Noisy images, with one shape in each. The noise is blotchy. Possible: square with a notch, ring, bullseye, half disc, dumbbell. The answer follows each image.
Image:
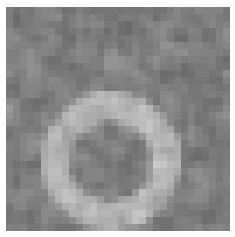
ring
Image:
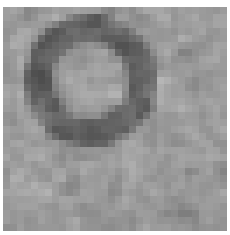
ring
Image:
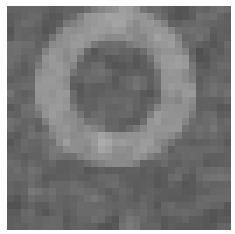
ring
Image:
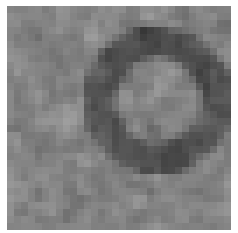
ring
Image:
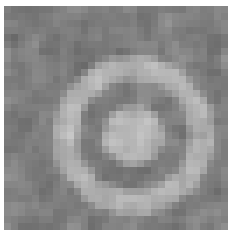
bullseye
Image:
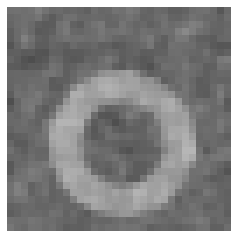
ring
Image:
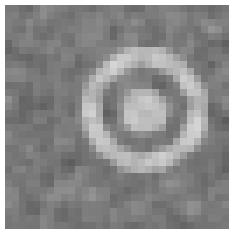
bullseye
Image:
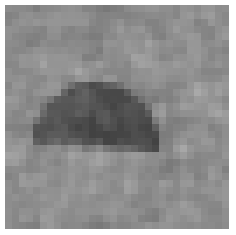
half disc
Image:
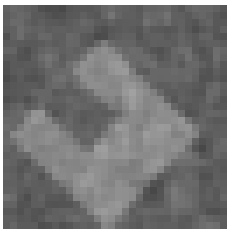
square with a notch
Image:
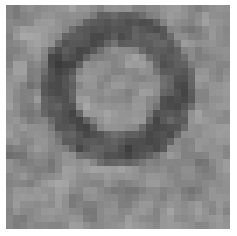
ring
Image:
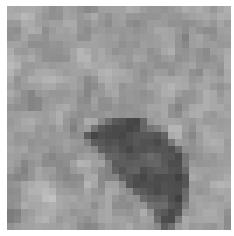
half disc
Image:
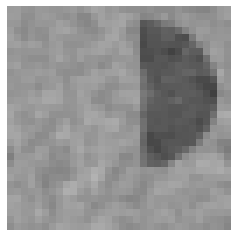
half disc
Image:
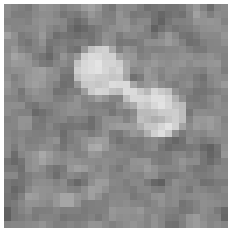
dumbbell
